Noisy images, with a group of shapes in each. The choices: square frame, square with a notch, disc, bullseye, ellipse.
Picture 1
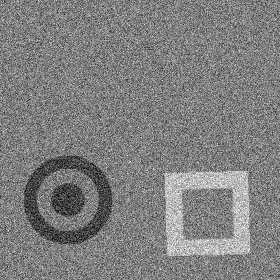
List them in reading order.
bottom left: dark bullseye; bottom right: light square frame
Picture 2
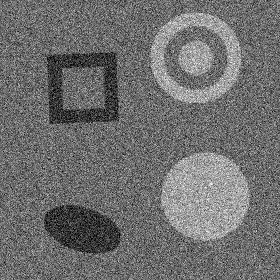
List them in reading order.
top left: dark square frame; top right: light bullseye; bottom left: dark ellipse; bottom right: light disc
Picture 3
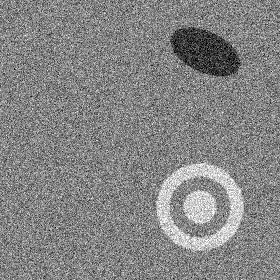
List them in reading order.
top right: dark ellipse; bottom right: light bullseye
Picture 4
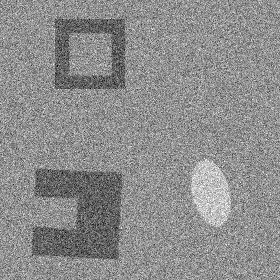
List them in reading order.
top left: dark square frame; bottom left: dark square with a notch; bottom right: light ellipse
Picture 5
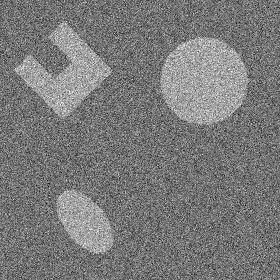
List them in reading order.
top left: light square with a notch; top right: light disc; bottom left: light ellipse
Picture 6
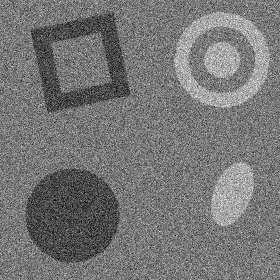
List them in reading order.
top left: dark square frame; top right: light bullseye; bottom left: dark disc; bottom right: light ellipse
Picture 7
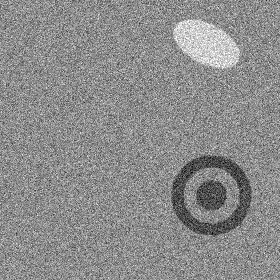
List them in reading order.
top right: light ellipse; bottom right: dark bullseye
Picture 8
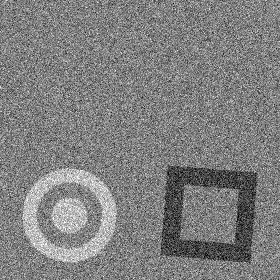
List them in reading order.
bottom left: light bullseye; bottom right: dark square frame
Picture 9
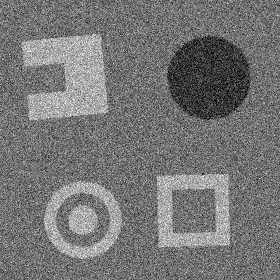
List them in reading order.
top left: light square with a notch; top right: dark disc; bottom left: light bullseye; bottom right: light square frame
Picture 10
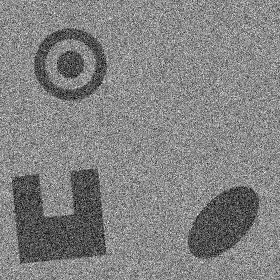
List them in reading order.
top left: dark bullseye; bottom left: dark square with a notch; bottom right: dark ellipse
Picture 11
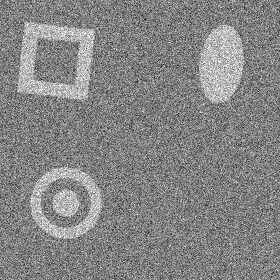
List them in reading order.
top left: light square frame; top right: light ellipse; bottom left: light bullseye
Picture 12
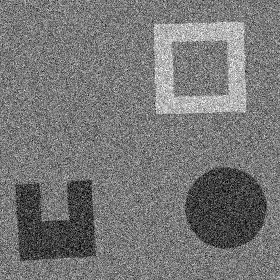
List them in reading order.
top right: light square frame; bottom left: dark square with a notch; bottom right: dark disc
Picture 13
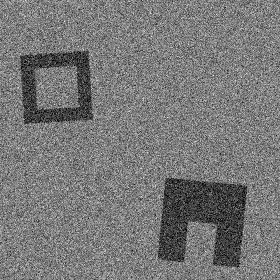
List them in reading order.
top left: dark square frame; bottom right: dark square with a notch
